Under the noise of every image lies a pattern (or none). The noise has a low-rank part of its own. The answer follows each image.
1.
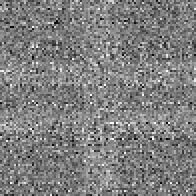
bands of rows crossing bands of columns
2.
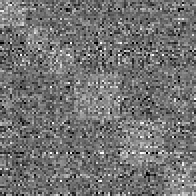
blocks along the diagonal
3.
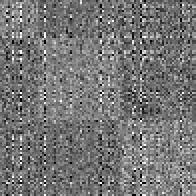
blocks along the diagonal
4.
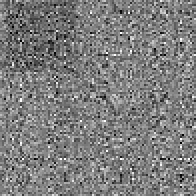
one block
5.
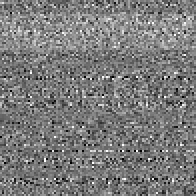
one band of rows
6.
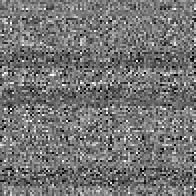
bands of rows
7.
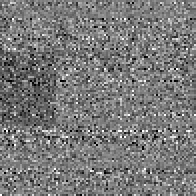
one block
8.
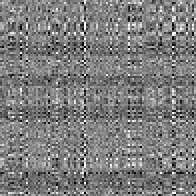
bands of rows
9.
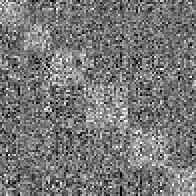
blocks along the diagonal
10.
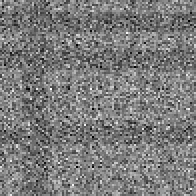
bands of rows crossing bands of columns
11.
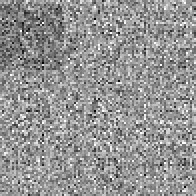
one block
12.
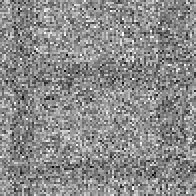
bands of rows crossing bands of columns
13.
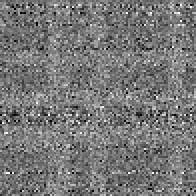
bands of rows crossing bands of columns
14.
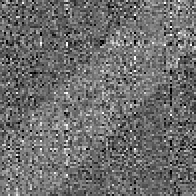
a diagonal band
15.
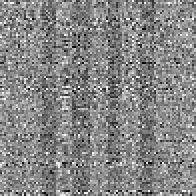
bands of columns
